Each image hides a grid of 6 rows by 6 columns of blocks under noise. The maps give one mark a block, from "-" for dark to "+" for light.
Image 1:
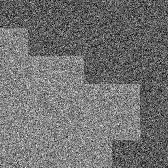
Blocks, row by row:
- - - - - -
+ - - - - -
+ + + - - -
+ + + + + -
+ + + + + -
+ + + + - -
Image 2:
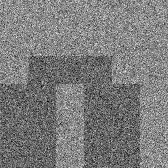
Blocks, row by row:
+ + + + + +
+ + + + + +
+ - - - + +
- - + - - +
- - + - - +
- - + - - +
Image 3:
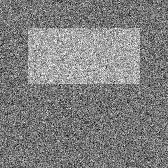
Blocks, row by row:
- - - - - -
- + + + + -
- + + + + -
- - - - - -
- - - - - -
- - - - - -
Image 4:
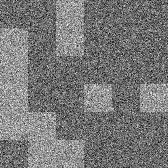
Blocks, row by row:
- - + - - -
+ - + - - -
+ - - - - -
+ - - + - +
+ + - - - -
- + + - - -
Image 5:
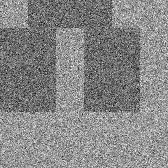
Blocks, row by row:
+ - - - + +
- - + - - +
- - + - - +
- - + - - +
+ + + + + +
+ + + + + +
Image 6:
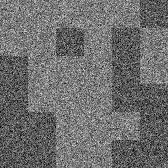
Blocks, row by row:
+ + + + + -
+ + - + - +
- + + + - +
- + + + - -
- - + + + -
- - + + - -
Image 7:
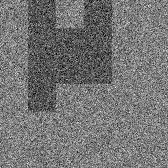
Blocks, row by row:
+ - + - + +
+ - - - + +
+ - - - + +
+ - + + + +
+ + + + + +
+ + + + + +
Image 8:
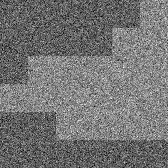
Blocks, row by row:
- - - - - +
- - - - + +
- + + + + +
+ + + + + +
- - + + + +
- - - - - -
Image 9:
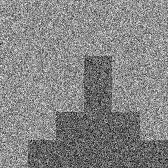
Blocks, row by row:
+ + + + + +
+ + + + + +
+ + + - + +
+ + + - + +
+ + - - - +
+ - - - - -
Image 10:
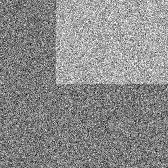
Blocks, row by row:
- - + + + +
- - + + + +
- - + + + +
- - - - - -
- - - - - -
- - - - - -
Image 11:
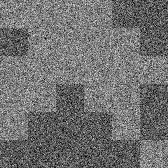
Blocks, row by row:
+ + + + - -
- + + + + -
+ + + + + +
+ + - + + -
+ - - - + -
- - - - - +
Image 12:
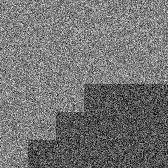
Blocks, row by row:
+ + + + + +
+ + + + + +
+ + + + + +
+ + + - - -
+ + - - - -
+ - - - - -
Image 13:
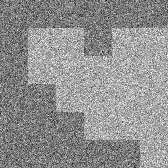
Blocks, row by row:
- - - - - -
- + + - + +
- + + + + +
- - + + + +
- - - + + +
- - - - - +
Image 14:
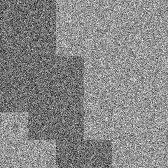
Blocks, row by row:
- - + + + +
- - + + + +
- - - + + +
- - - + + +
+ - - + + +
+ + - - + +
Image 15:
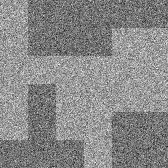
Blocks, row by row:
+ - - - - -
+ - - - + +
+ + + + + +
+ - + + + +
+ - + + - -
- - - + - -
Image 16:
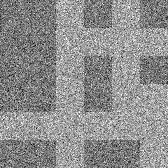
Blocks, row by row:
- - + - + -
- - + + + +
- - + - + -
- - + - + +
+ + + + + +
- - + - - +
